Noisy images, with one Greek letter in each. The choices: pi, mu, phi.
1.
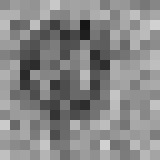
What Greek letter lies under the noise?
phi
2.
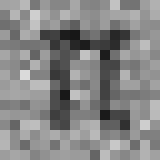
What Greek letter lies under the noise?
pi
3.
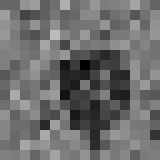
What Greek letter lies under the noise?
phi
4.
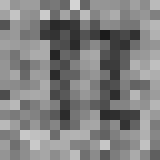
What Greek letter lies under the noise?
pi
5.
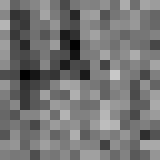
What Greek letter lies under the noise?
mu
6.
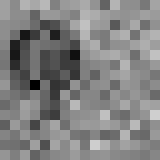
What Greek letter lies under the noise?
phi
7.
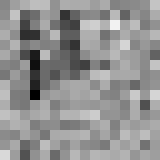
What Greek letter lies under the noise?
mu
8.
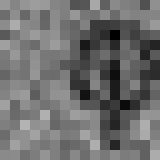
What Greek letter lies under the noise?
phi
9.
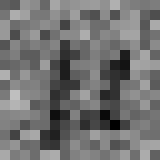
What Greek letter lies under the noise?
mu
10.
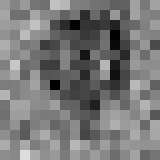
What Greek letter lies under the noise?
phi
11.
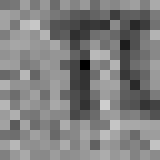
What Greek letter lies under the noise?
pi
